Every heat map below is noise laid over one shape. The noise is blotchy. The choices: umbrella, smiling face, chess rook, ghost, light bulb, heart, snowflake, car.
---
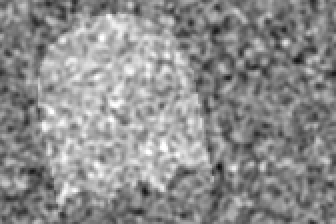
ghost
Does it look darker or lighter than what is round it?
lighter
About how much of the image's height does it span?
nearly all
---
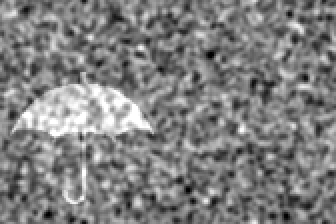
umbrella
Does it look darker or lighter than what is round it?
lighter
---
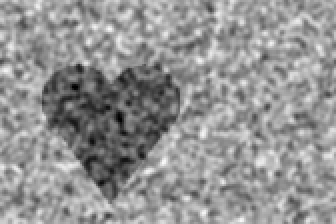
heart
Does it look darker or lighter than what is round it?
darker
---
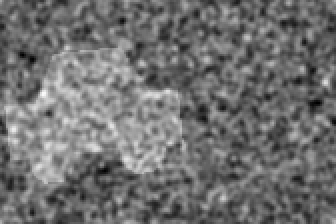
car
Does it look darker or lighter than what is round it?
lighter
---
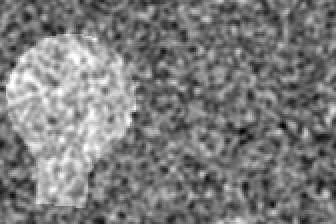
light bulb
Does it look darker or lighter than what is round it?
lighter
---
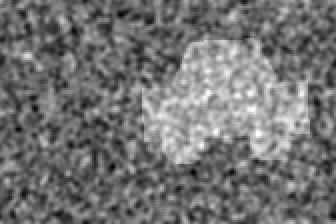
car
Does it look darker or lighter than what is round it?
lighter
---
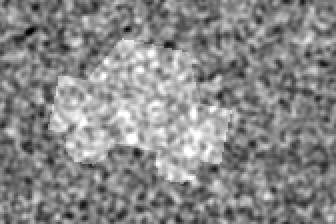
car
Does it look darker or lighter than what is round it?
lighter
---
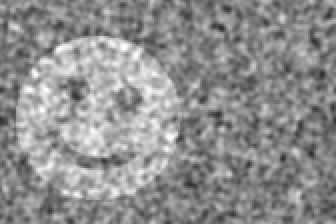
smiling face
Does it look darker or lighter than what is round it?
lighter
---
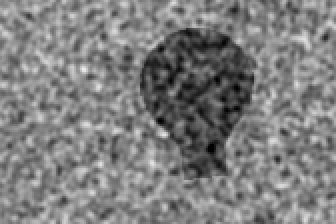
light bulb
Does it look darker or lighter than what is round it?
darker
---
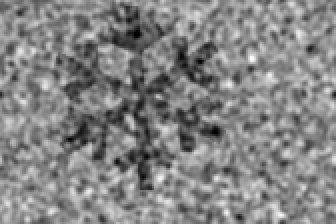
snowflake
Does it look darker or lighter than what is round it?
darker
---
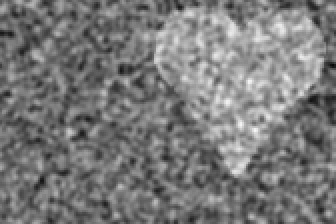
heart
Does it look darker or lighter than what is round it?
lighter
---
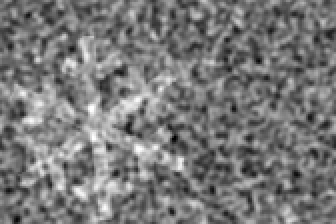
snowflake
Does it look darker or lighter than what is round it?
lighter
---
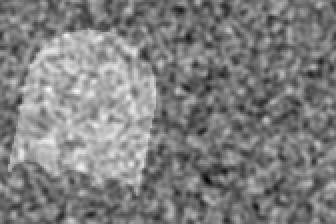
ghost
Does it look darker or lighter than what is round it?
lighter
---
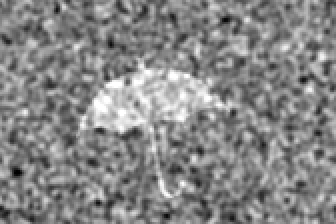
umbrella
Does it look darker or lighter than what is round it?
lighter
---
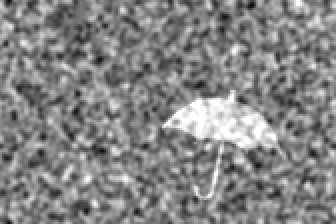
umbrella
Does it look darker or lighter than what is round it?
lighter
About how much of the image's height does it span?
half
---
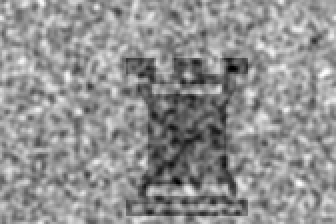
chess rook
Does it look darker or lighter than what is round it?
darker
